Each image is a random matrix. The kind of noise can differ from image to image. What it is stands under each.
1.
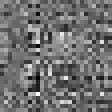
low rank plus noise
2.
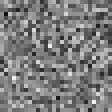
independent entries
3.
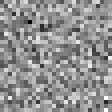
independent entries
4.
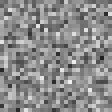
independent entries
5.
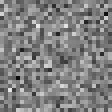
low rank plus noise
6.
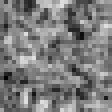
blotchy
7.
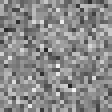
independent entries
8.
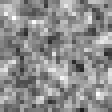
blotchy
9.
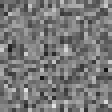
low rank plus noise
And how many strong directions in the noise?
three or four
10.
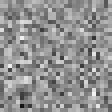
low rank plus noise
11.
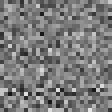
low rank plus noise
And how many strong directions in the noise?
three or four
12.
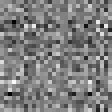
low rank plus noise
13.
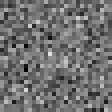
independent entries
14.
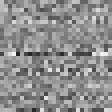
rows of uneven size
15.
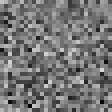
low rank plus noise
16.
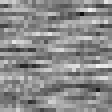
streaked along the rows
